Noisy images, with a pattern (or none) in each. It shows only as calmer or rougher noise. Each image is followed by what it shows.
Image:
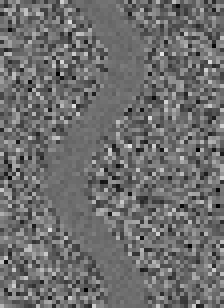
a wavy band
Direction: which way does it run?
top to bottom
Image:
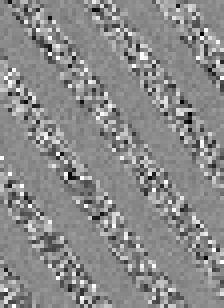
diagonal stripes
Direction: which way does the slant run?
top left to bottom right
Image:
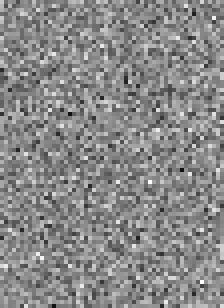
only noise
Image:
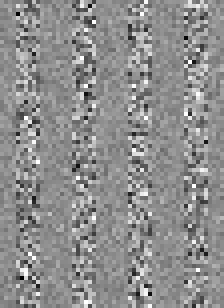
vertical stripes
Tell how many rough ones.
4
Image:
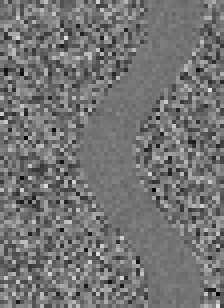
a wavy band
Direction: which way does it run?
top to bottom
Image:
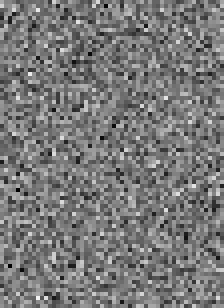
only noise
